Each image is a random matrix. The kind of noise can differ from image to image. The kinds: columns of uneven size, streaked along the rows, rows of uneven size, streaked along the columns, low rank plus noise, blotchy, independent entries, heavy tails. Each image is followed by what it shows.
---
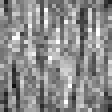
streaked along the columns
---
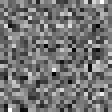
low rank plus noise
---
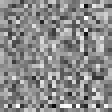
low rank plus noise
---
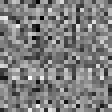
low rank plus noise
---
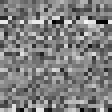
rows of uneven size
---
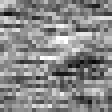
streaked along the rows
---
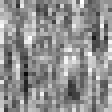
streaked along the columns
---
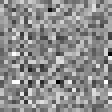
low rank plus noise
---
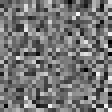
low rank plus noise
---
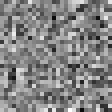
low rank plus noise
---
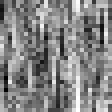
streaked along the columns
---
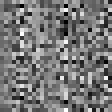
columns of uneven size
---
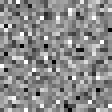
heavy tails
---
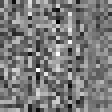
columns of uneven size
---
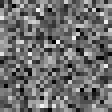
independent entries
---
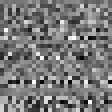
rows of uneven size
